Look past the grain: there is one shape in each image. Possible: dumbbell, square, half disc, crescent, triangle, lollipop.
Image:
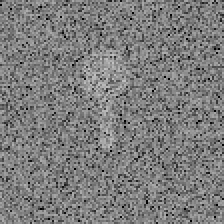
lollipop
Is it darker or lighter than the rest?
lighter
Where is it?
centre
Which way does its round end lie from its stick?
up
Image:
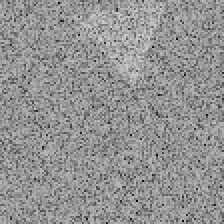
triangle
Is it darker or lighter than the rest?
lighter
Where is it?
top middle
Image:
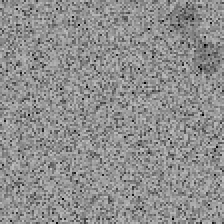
dumbbell
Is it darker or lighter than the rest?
darker
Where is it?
top right
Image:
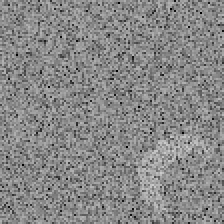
crescent
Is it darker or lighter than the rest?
lighter
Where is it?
bottom right
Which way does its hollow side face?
down and right
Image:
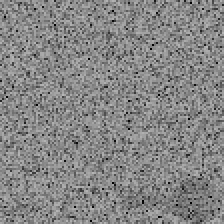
lollipop
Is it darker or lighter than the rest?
darker
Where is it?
bottom right
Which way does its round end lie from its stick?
right
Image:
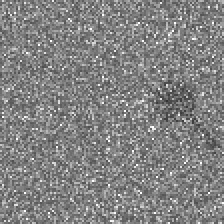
lollipop
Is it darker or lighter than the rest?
darker
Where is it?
middle right
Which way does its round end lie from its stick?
up and left
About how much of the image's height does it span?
a third
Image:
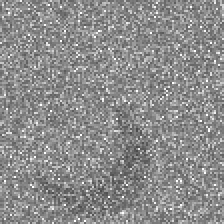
crescent
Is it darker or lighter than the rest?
darker
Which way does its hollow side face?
up and left
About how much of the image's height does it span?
half
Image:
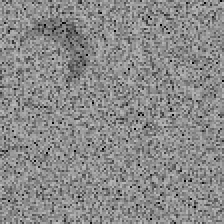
crescent
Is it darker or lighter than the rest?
darker
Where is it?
top left
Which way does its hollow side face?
down and left
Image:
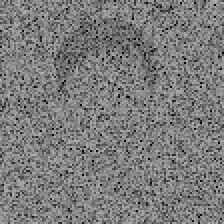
crescent
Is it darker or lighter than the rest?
darker
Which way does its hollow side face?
down
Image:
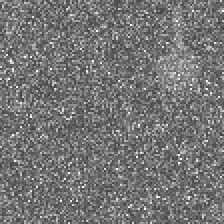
lollipop
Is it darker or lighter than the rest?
lighter
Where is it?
top right
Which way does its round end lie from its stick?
down
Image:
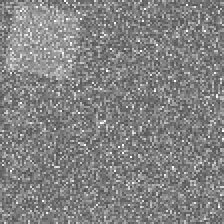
square
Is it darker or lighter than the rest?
lighter
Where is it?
top left
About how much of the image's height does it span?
a third
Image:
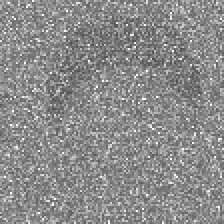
crescent
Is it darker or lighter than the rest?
darker
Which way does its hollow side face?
down
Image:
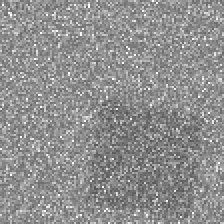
square
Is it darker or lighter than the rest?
darker
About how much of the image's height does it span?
half
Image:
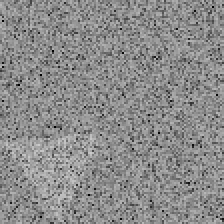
triangle
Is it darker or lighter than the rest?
lighter
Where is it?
bottom left
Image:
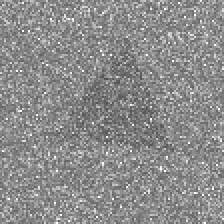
triangle
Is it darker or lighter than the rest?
darker
